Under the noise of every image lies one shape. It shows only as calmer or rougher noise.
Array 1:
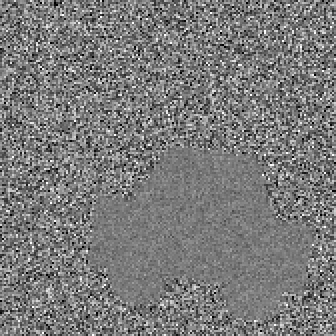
calm car
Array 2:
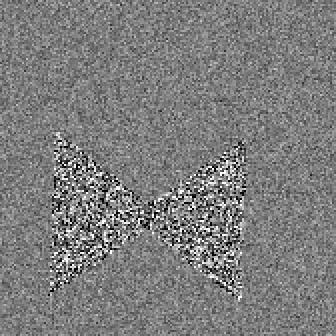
rough bow tie
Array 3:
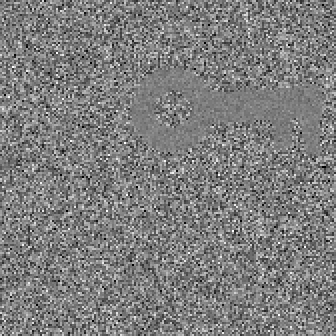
calm key
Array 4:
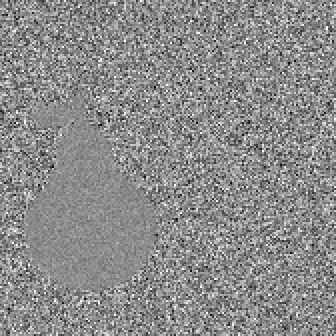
calm pear
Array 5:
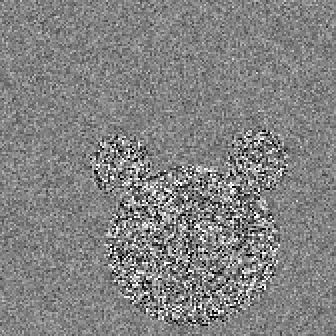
rough bear's head
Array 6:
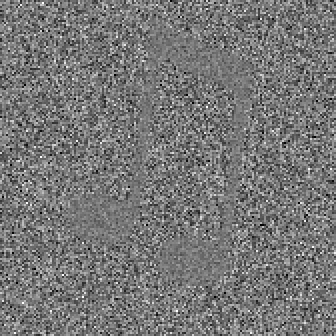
calm pair of musical notes
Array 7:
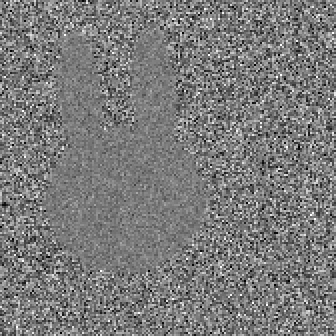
calm rabbit's head
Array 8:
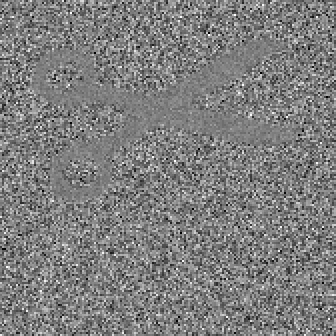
calm pair of scissors
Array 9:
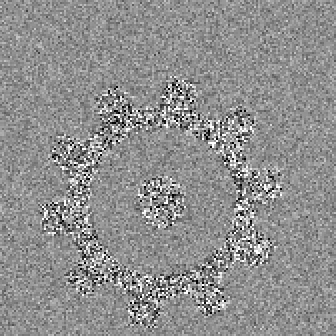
rough gear
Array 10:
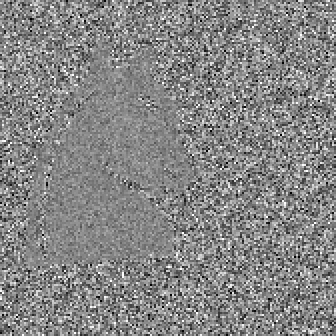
calm chess knight
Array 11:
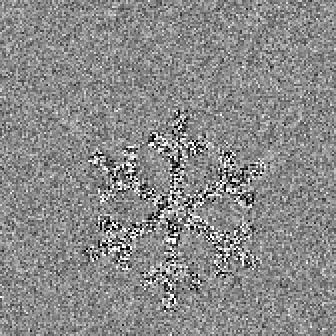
rough snowflake
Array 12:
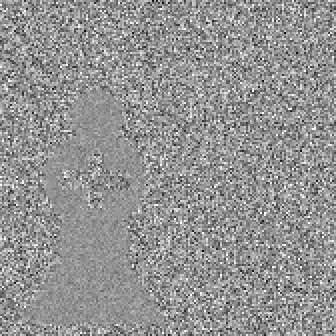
calm chess bishop
